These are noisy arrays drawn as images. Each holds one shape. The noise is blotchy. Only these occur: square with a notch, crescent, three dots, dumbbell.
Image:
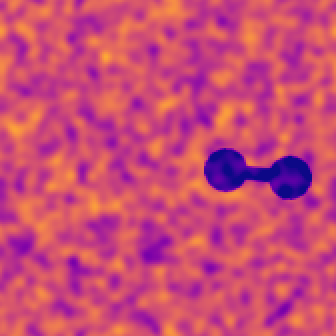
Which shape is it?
dumbbell
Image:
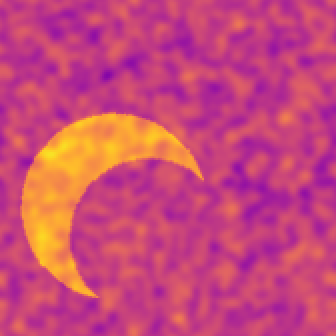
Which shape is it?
crescent
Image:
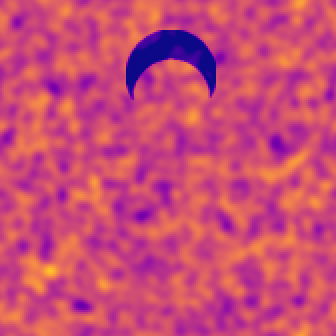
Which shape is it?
crescent
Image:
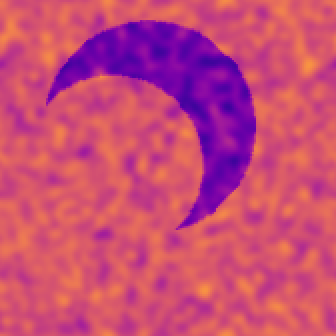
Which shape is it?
crescent
